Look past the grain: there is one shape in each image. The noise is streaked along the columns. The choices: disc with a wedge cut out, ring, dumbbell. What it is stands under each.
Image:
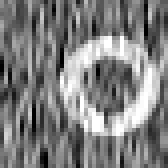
ring
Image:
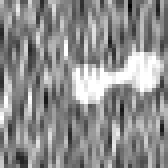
dumbbell
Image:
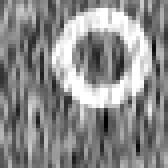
ring
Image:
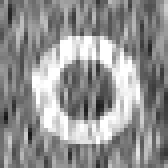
ring
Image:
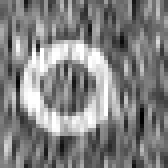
ring
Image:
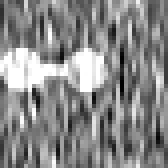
dumbbell
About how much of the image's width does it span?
two thirds
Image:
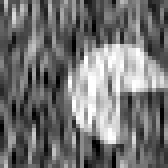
disc with a wedge cut out
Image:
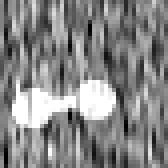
dumbbell
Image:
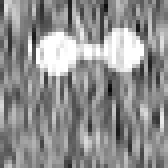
dumbbell
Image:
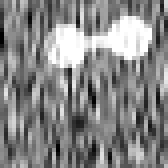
dumbbell
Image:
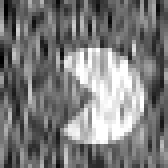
disc with a wedge cut out
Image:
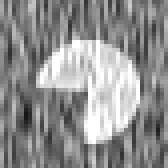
disc with a wedge cut out
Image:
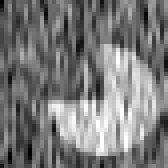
disc with a wedge cut out
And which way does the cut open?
up and left
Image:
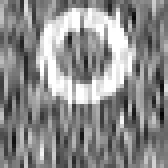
ring
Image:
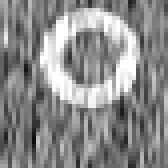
ring
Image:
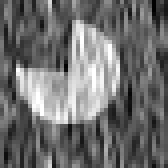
disc with a wedge cut out
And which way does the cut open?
up and left
